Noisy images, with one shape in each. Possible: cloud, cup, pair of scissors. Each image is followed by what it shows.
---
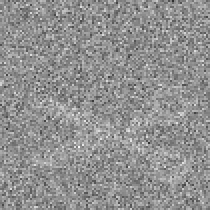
pair of scissors
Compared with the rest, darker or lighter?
lighter
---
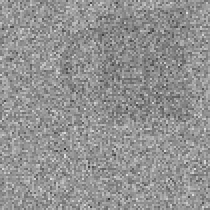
cup
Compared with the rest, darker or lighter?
darker
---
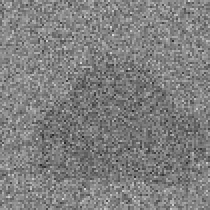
cloud
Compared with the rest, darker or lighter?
darker
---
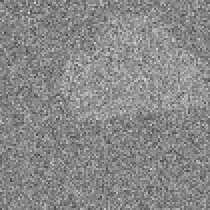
cloud
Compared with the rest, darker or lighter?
lighter
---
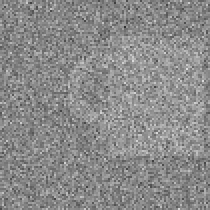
cup
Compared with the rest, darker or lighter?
lighter
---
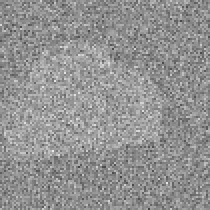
cloud
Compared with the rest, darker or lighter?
lighter
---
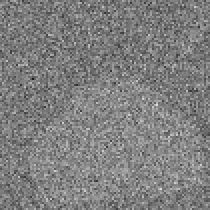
cloud
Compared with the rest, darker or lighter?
lighter
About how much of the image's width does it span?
nearly all
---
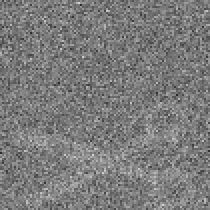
pair of scissors
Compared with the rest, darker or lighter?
lighter
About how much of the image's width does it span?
nearly all
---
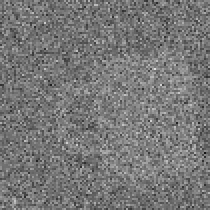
cup
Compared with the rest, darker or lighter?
lighter
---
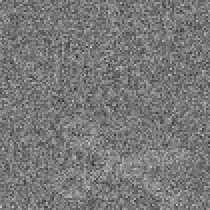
pair of scissors
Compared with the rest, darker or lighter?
lighter
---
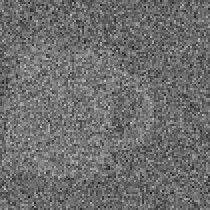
cup
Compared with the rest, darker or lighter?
lighter
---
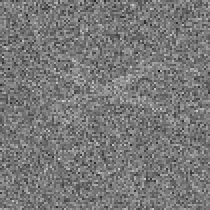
pair of scissors
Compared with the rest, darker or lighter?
lighter
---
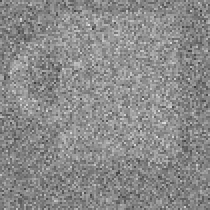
cup
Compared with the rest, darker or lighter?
lighter
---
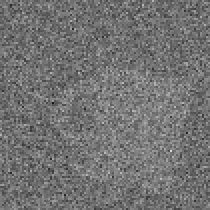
cup
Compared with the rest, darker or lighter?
lighter
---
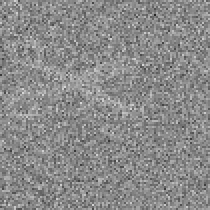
pair of scissors
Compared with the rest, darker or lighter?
lighter
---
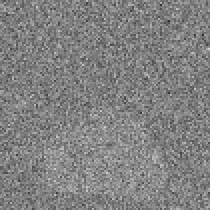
cloud
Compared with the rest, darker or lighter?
lighter
